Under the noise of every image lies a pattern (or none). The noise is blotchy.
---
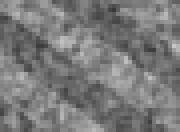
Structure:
diagonal stripes
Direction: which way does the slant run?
top left to bottom right
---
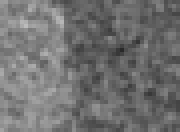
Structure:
a sharp edge
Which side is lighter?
left
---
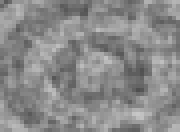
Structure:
rings round one point
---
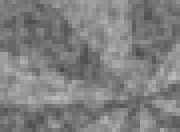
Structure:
spokes from one point
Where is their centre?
bottom right
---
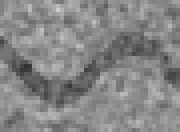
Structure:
a wavy band
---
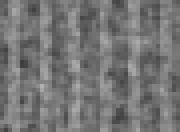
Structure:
vertical stripes
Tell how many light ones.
6
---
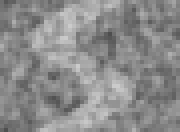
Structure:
a wavy band
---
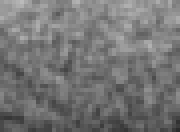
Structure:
a smooth slope
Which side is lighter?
top
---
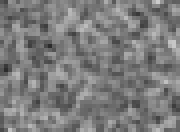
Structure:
only noise
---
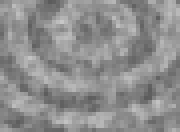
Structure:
rings round one point
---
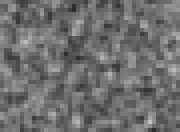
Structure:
only noise
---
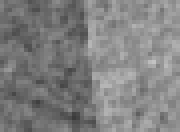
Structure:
a sharp edge
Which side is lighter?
right
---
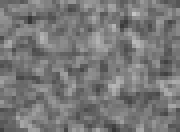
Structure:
only noise
